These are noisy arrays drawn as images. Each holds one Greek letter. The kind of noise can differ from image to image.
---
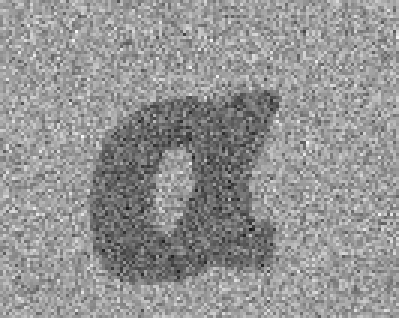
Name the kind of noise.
low rank plus noise
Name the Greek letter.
alpha
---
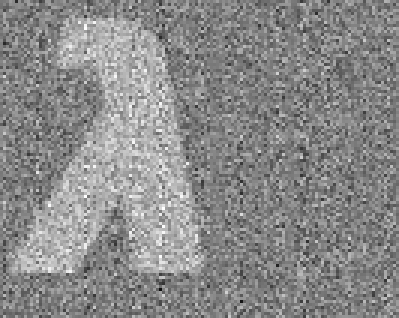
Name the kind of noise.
columns of uneven size
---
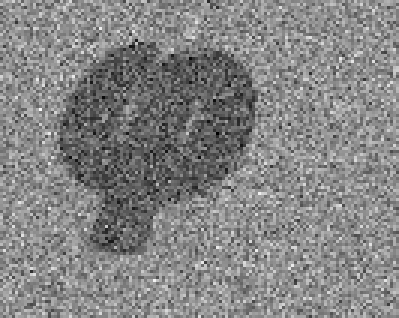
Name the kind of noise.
independent entries
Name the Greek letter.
phi
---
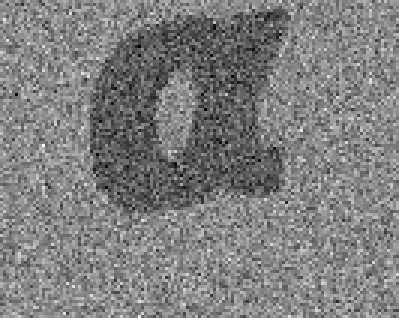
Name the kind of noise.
independent entries
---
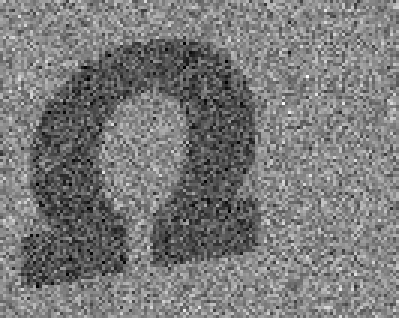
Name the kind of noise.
low rank plus noise
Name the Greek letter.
omega
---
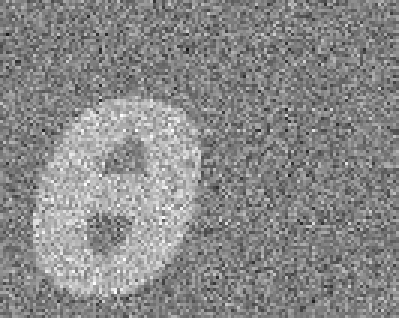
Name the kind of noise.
low rank plus noise
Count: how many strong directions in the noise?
five to eight
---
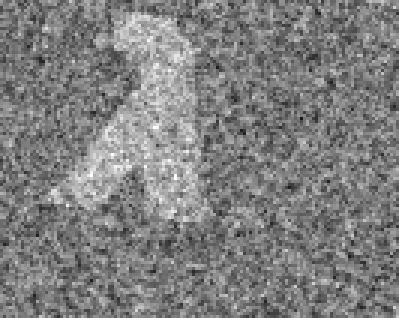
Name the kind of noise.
blotchy
